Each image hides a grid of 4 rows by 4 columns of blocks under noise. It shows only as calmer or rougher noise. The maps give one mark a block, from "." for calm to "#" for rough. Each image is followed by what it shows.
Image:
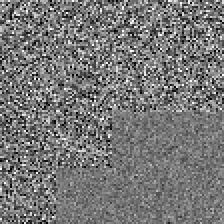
# # # #
# # # #
# # . .
# . . .
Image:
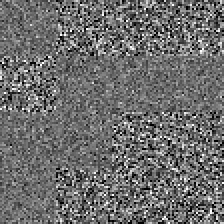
. # # #
# . . .
. . # #
. # # #
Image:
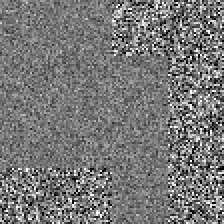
. . # #
. . . #
. . . #
# # . #
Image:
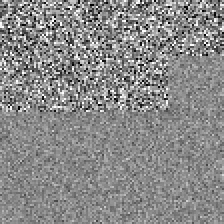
# # # #
# # # .
. . . .
. . . .
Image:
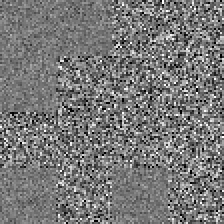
. . # #
. # # #
# # # #
. # . #
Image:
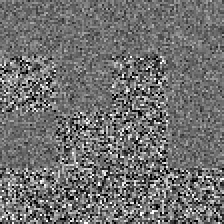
. . . .
# . # .
. # # .
# # # #
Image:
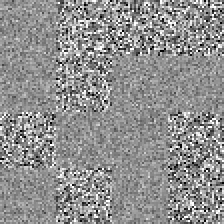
. # # #
. # . .
# . . #
. # . #
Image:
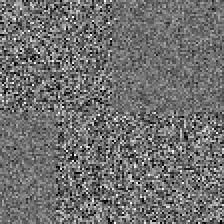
# # . .
# # . .
. # # #
. # # #
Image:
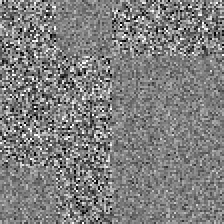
# . # #
# # . .
# # . .
. # . .
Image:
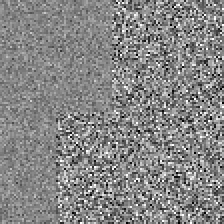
. . # #
. . # #
. # # #
. # # #
